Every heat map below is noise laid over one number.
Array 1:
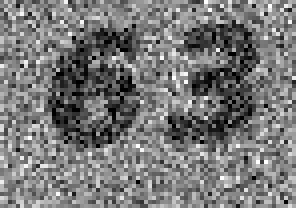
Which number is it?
63
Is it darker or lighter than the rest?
darker
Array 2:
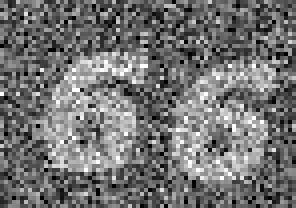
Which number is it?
66
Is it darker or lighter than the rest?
lighter
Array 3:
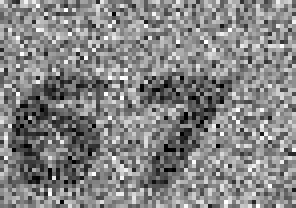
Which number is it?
67
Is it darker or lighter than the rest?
darker
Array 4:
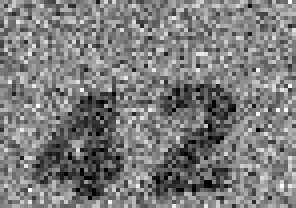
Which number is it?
42
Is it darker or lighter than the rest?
darker
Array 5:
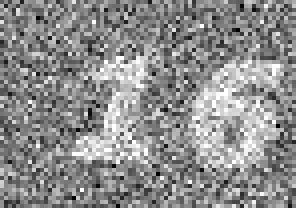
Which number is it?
16
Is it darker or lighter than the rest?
lighter
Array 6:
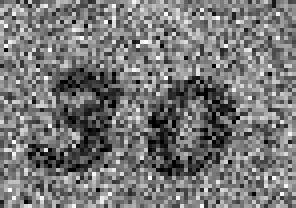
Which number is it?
30
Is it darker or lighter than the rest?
darker
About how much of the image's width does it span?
two thirds
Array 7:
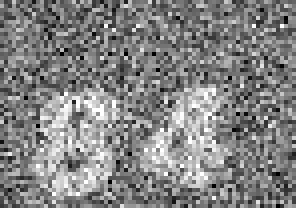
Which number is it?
84
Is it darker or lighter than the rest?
lighter
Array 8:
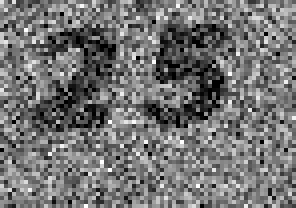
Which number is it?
25
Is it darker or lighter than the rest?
darker
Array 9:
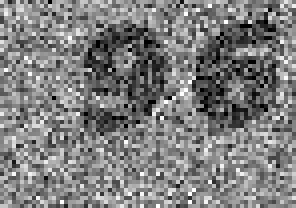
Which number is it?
96
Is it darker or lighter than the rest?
darker
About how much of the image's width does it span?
two thirds
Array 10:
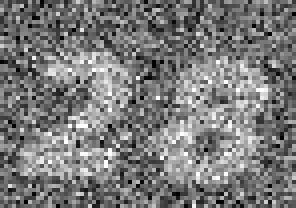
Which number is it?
28
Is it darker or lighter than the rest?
lighter
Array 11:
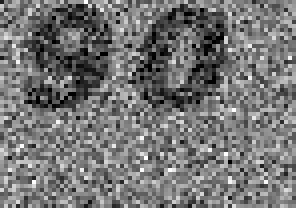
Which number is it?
90
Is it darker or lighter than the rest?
darker
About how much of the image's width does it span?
two thirds
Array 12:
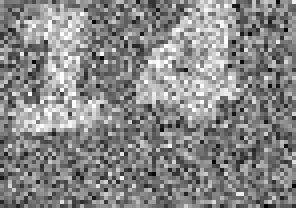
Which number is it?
14
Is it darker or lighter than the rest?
lighter
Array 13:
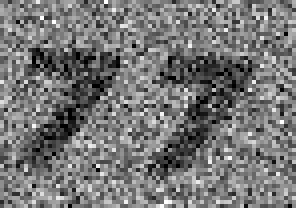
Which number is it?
77
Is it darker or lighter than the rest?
darker
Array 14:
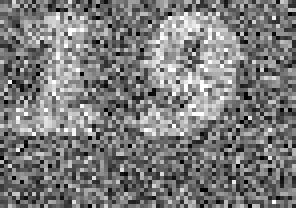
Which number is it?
19
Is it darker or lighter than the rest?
lighter
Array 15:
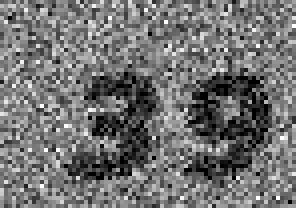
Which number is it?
39
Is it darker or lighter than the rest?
darker
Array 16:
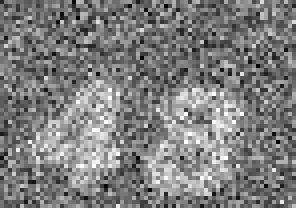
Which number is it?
48
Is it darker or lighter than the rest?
lighter
